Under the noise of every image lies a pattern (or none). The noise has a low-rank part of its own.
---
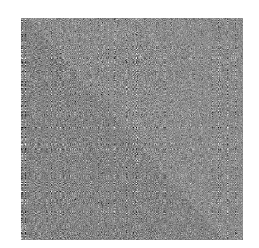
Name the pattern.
a sharp edge
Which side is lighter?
top right
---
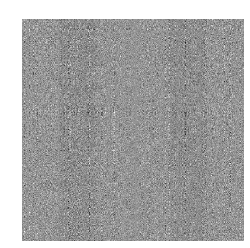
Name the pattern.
vertical stripes
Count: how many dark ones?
2
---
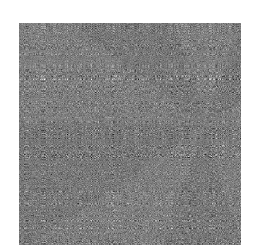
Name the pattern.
spokes from one point
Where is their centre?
middle right
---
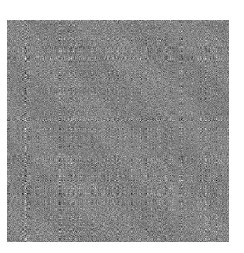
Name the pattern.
diagonal stripes
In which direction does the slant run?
top left to bottom right
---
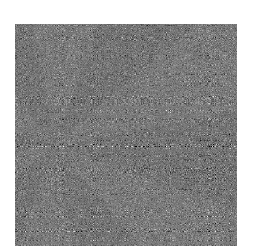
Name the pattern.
spokes from one point
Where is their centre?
middle left
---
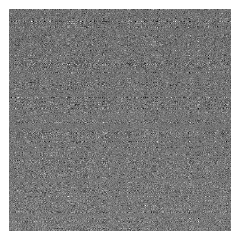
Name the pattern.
a smooth slope
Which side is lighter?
bottom
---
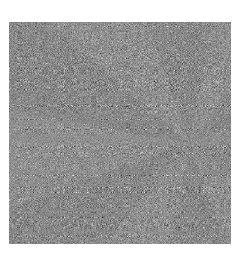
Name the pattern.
spokes from one point
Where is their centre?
middle right
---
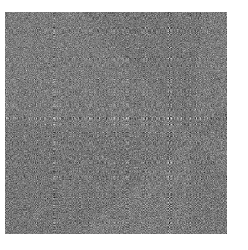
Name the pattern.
spokes from one point
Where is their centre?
middle right
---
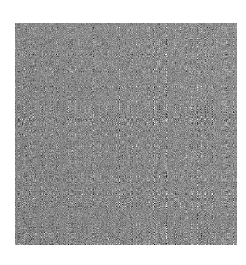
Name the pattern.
a smooth slope
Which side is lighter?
top right
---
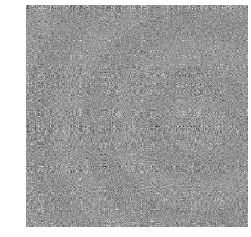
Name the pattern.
rings round one point
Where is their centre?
middle right
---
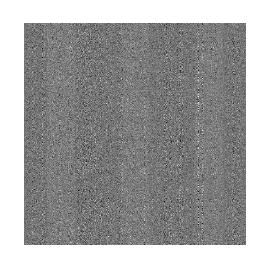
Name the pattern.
vertical stripes
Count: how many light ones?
3
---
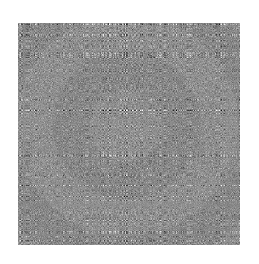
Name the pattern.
rings round one point
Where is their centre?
centre
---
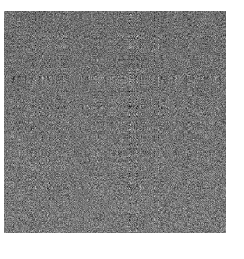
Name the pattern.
a smooth slope
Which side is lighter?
bottom
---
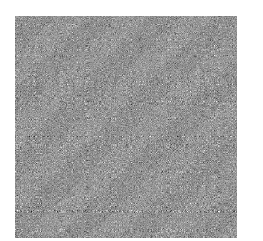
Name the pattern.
diagonal stripes
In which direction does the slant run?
bottom left to top right
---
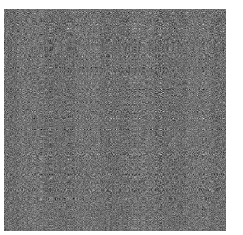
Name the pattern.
vertical stripes
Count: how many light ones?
4
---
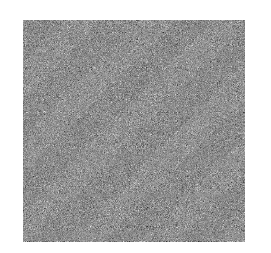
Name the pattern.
diagonal stripes
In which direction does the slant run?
bottom left to top right
